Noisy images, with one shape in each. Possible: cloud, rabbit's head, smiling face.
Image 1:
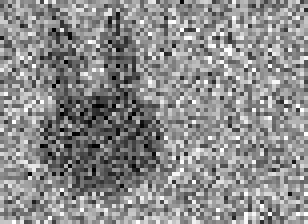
dark rabbit's head
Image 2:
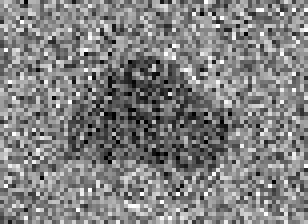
dark cloud
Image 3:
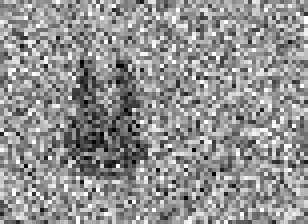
dark rabbit's head
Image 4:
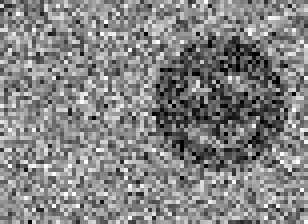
dark smiling face
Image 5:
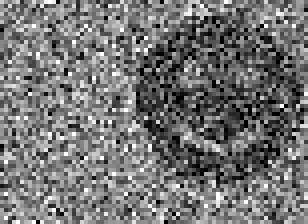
dark smiling face
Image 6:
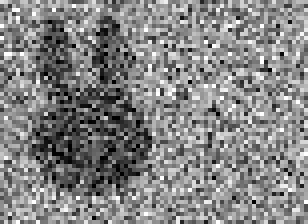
dark rabbit's head
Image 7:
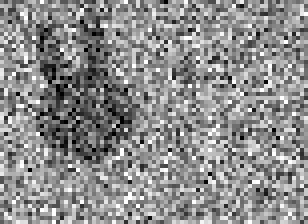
dark rabbit's head
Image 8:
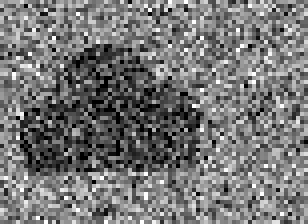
dark cloud
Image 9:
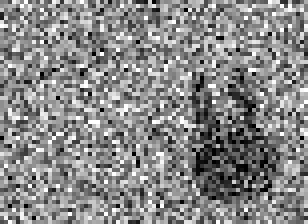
dark rabbit's head
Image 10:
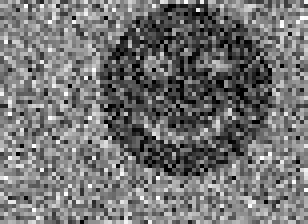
dark smiling face
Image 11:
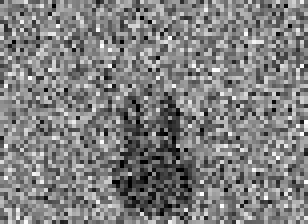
dark rabbit's head
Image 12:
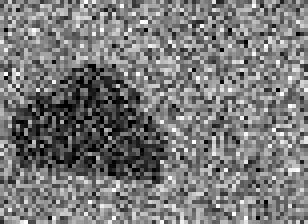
dark cloud
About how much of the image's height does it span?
half
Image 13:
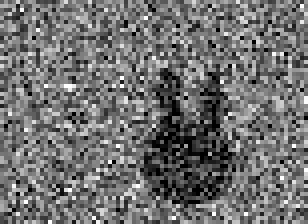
dark rabbit's head
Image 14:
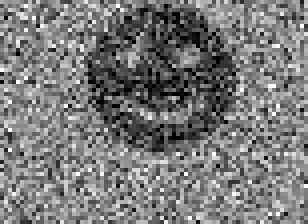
dark smiling face
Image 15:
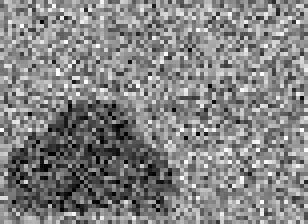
dark cloud
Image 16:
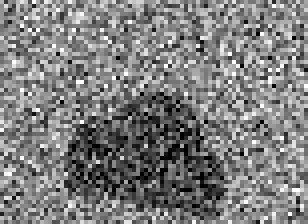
dark cloud
